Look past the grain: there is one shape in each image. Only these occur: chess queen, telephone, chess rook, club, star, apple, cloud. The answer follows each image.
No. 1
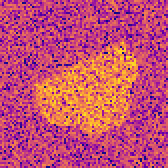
cloud
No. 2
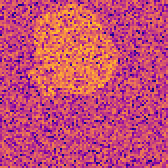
apple
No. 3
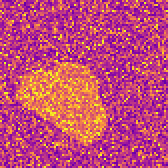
cloud
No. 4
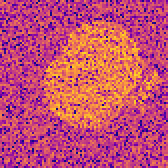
apple
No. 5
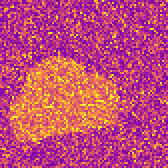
cloud
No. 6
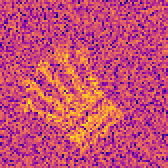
chess queen
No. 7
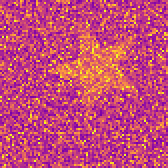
star
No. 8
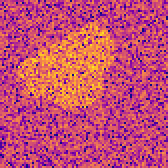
cloud
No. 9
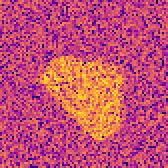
cloud
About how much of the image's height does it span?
half
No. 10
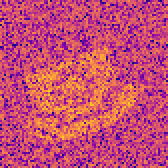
telephone
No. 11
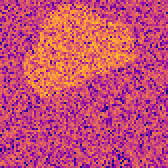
cloud
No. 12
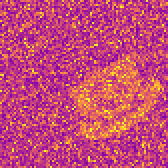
telephone
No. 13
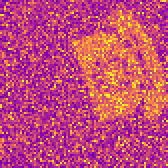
telephone
